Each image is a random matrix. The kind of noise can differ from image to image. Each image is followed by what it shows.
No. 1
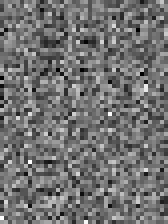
low rank plus noise
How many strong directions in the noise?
five to eight
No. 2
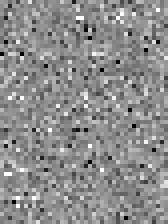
heavy tails
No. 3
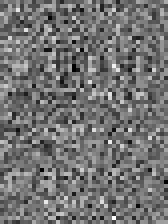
low rank plus noise
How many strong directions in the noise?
three or four
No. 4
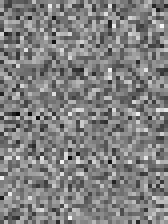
low rank plus noise
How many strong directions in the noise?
two
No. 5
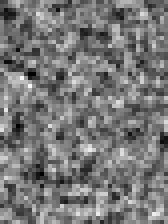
blotchy
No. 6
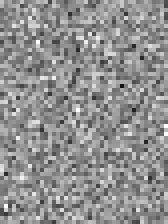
independent entries
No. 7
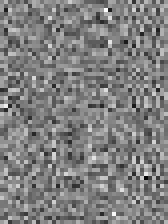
low rank plus noise
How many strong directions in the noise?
one
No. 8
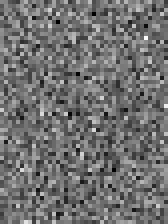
independent entries
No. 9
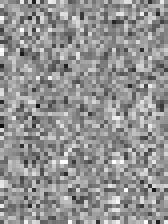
low rank plus noise
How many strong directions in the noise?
three or four
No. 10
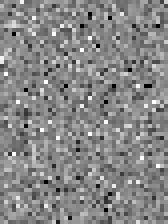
heavy tails
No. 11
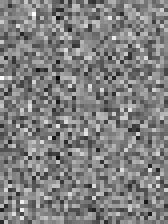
independent entries
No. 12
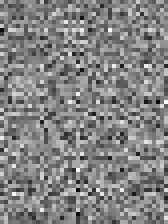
low rank plus noise
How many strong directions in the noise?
two
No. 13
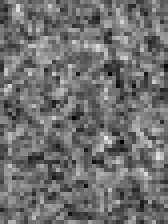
blotchy
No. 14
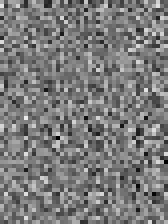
low rank plus noise
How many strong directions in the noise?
one
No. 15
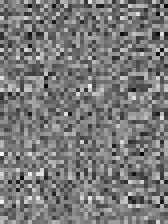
low rank plus noise
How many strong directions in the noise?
one
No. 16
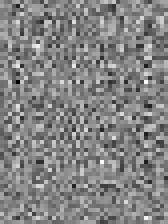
low rank plus noise
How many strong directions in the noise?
one
